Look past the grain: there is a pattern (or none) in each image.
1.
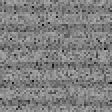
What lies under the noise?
horizontal stripes
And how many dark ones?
6
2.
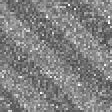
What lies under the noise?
diagonal stripes
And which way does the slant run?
top left to bottom right
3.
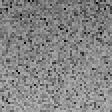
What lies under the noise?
a smooth slope
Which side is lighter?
bottom
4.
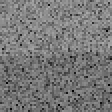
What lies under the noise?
a sharp edge
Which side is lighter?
top
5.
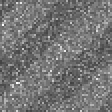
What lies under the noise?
diagonal stripes
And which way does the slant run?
bottom left to top right
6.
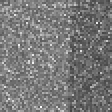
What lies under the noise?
a sharp edge
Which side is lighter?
left
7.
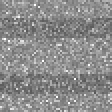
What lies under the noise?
horizontal stripes
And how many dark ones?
2
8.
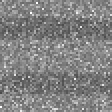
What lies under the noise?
horizontal stripes
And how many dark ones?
2
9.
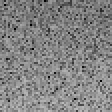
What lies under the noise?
a smooth slope
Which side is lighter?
bottom
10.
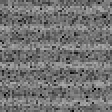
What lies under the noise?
horizontal stripes
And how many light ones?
6
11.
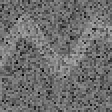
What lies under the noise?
a wavy band
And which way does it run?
left to right
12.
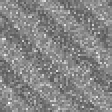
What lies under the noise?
diagonal stripes
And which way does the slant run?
top left to bottom right
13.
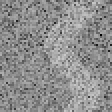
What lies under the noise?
a wavy band
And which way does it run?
top to bottom
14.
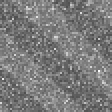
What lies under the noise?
diagonal stripes
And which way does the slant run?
top left to bottom right
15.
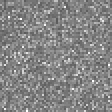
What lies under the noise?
only noise
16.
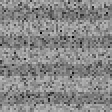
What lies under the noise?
horizontal stripes
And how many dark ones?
4
